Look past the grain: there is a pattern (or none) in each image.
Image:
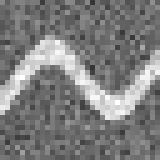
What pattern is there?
a wavy band
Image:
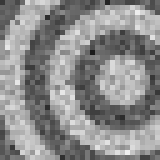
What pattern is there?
rings round one point
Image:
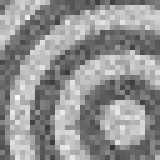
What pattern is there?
rings round one point
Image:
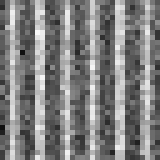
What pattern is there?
vertical stripes
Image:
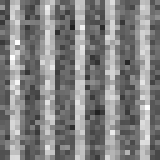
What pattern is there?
vertical stripes
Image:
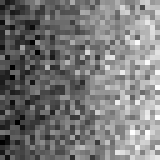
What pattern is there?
a smooth slope
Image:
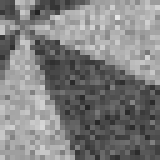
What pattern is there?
spokes from one point
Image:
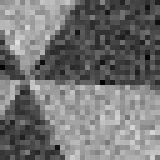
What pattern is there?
spokes from one point
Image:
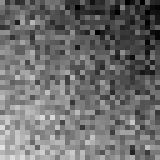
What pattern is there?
a smooth slope
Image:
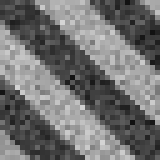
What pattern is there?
diagonal stripes
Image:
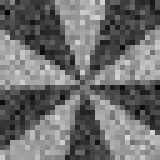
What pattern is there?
spokes from one point
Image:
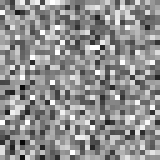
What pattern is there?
only noise
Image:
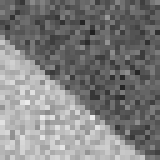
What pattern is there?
a sharp edge
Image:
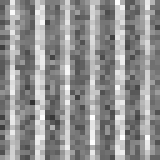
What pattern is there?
vertical stripes
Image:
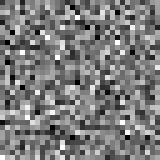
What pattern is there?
only noise
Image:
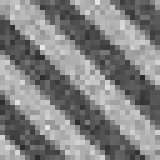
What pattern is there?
diagonal stripes
